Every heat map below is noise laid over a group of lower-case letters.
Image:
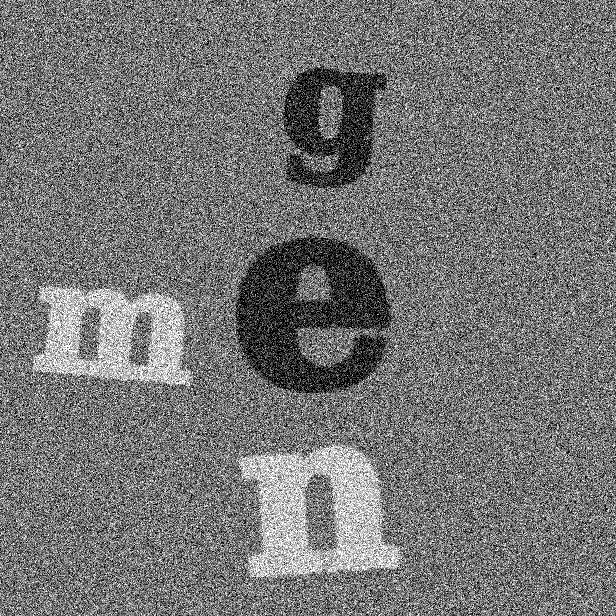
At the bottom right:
nothing
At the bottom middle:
n
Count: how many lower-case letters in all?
4
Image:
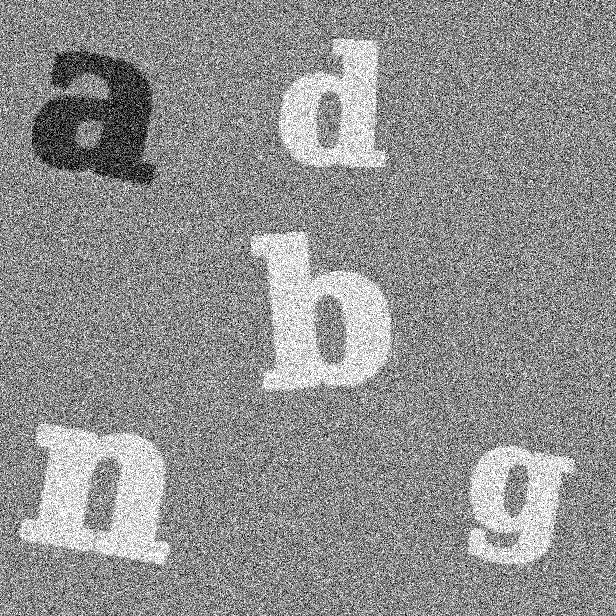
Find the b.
centre
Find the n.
bottom left
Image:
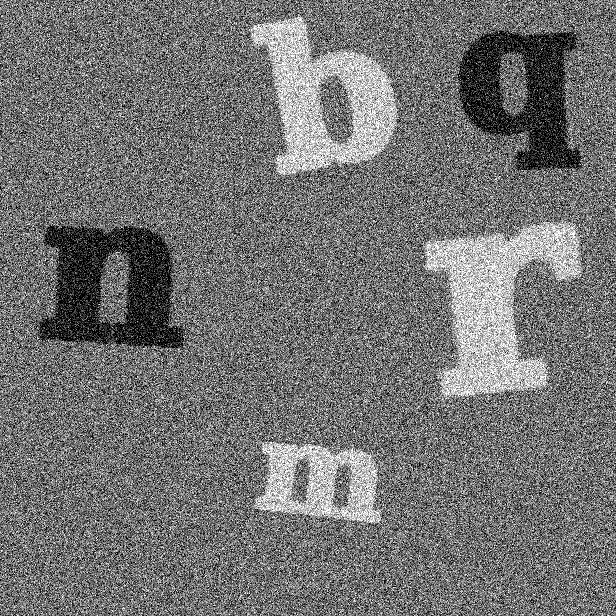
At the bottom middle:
m
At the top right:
q
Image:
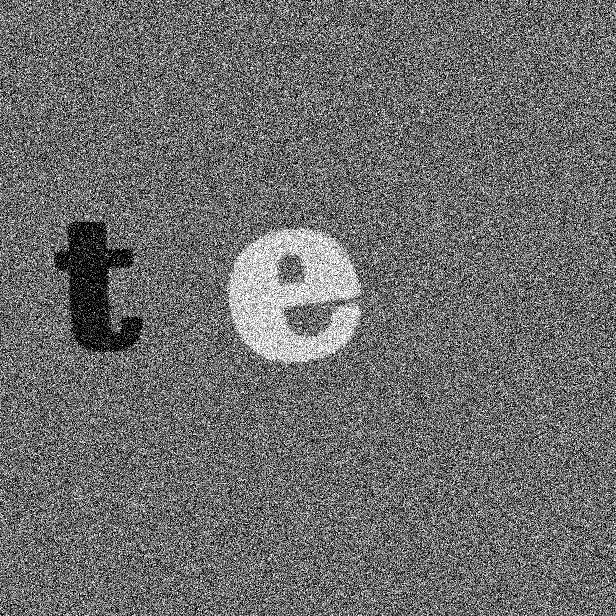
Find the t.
middle left
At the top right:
nothing
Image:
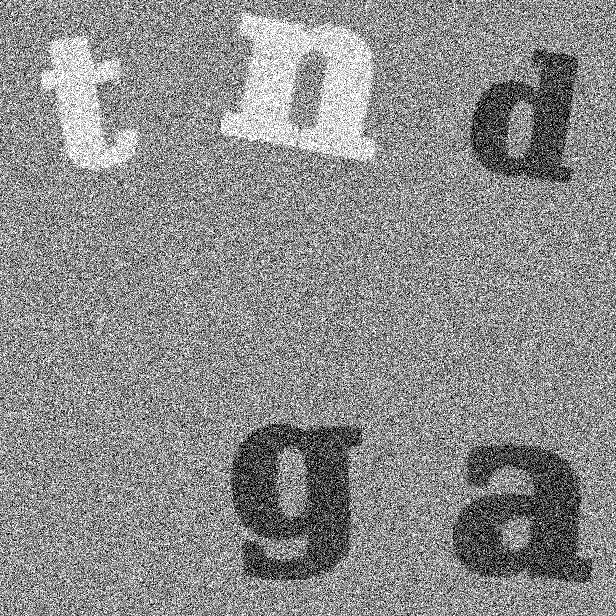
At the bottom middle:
g
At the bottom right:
a
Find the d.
top right
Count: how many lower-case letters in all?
5
